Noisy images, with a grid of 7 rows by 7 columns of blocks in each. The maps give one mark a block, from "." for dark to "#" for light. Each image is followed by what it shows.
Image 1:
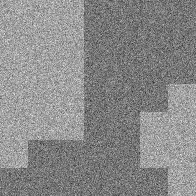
###....
###....
###....
###...#
###..##
#....##
......#
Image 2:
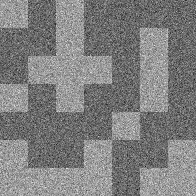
#.#....
..#..#.
.###.#.
#.#..#.
....#..
#..#..#
####.##
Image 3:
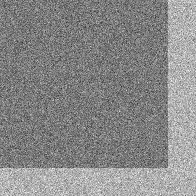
......#
......#
......#
......#
......#
......#
#######
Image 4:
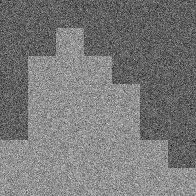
.......
..#....
.###...
.####..
.####..
######.
#######
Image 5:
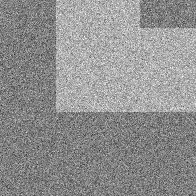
..###..
..#####
..#####
..#####
.......
.......
.......
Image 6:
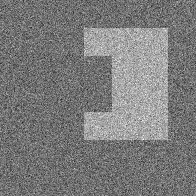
.......
...###.
....##.
....##.
...###.
.......
.......
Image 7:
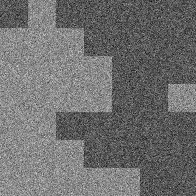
.#.....
###....
####...
####..#
##.....
###....
#####..
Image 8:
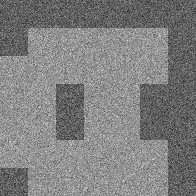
.......
.#####.
######.
##.##..
##.##..
######.
.#####.
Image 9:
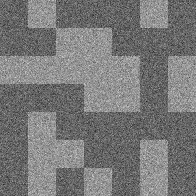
.#...#.
..##...
#####.#
...##.#
.#.....
.##..#.
.#.#.#.
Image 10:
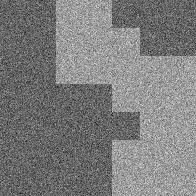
..##...
..###..
..#####
....###
.....##
....###
....###
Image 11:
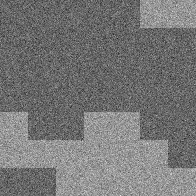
.....##
.......
.......
.......
#..##..
######.
..#####
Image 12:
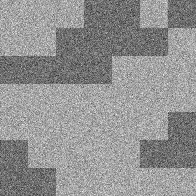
###..#.
##....#
....###
#######
######.
.####..
..#####
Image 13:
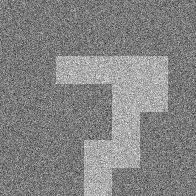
.......
.......
..####.
....##.
....#..
...##..
...#...
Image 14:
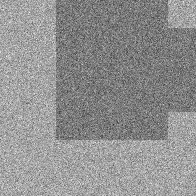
##....#
##.....
##.....
##.....
##....#
#######
#######
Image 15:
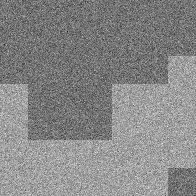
.......
.......
......#
#...###
#...###
#######
######.
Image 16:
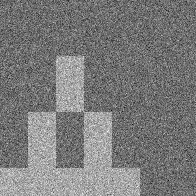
.......
.......
..#....
..#....
.#.#...
.#.#...
#####..
